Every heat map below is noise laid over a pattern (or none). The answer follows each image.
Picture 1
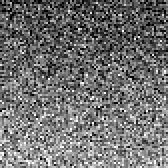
a smooth slope
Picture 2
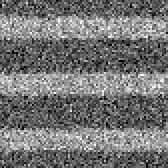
horizontal stripes
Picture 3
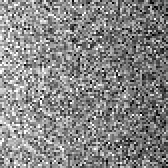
a smooth slope
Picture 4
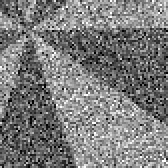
spokes from one point
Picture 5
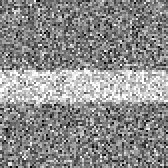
one horizontal stripe
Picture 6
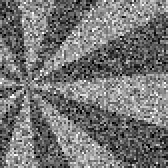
spokes from one point
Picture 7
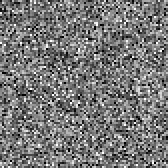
only noise
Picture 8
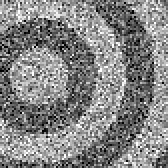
rings round one point
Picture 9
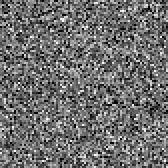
only noise
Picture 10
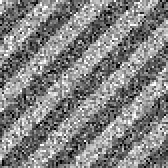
diagonal stripes
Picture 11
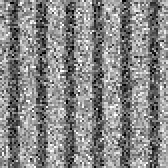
vertical stripes
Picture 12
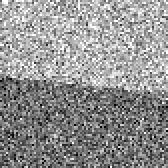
a sharp edge
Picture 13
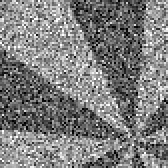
spokes from one point
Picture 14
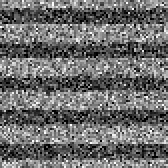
horizontal stripes
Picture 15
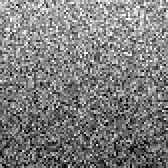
a smooth slope
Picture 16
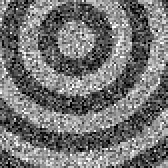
rings round one point
